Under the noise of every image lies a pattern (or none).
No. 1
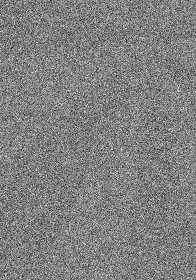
spokes from one point
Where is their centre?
top right
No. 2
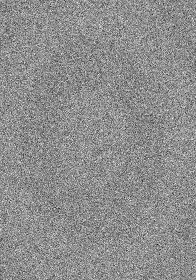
rings round one point
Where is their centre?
centre
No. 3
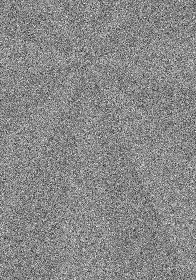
spokes from one point
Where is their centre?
top middle
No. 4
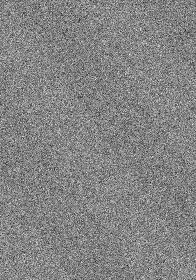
diagonal stripes
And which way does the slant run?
top left to bottom right
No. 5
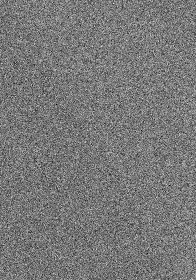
a sharp edge
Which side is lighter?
top right
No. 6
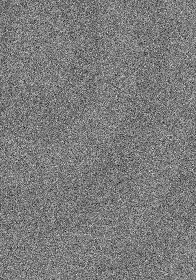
rings round one point
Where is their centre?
top left
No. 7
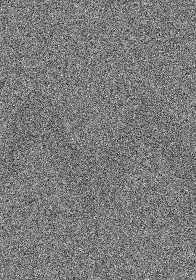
a wavy band
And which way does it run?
left to right
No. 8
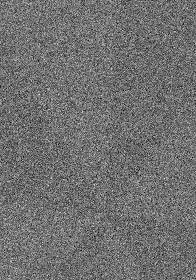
spokes from one point
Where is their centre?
bottom middle
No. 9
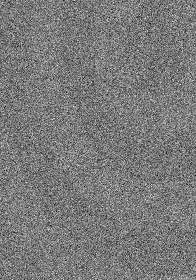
rings round one point
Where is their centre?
top right
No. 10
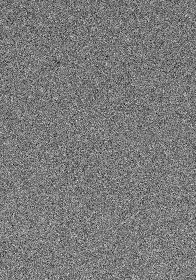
a smooth slope
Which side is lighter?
bottom
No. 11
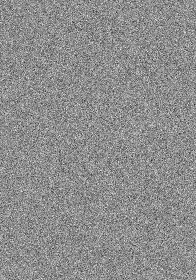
only noise
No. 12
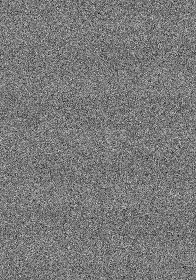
horizontal stripes
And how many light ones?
5
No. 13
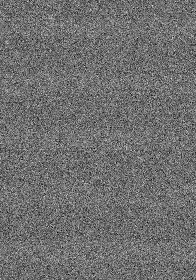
horizontal stripes
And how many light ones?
5
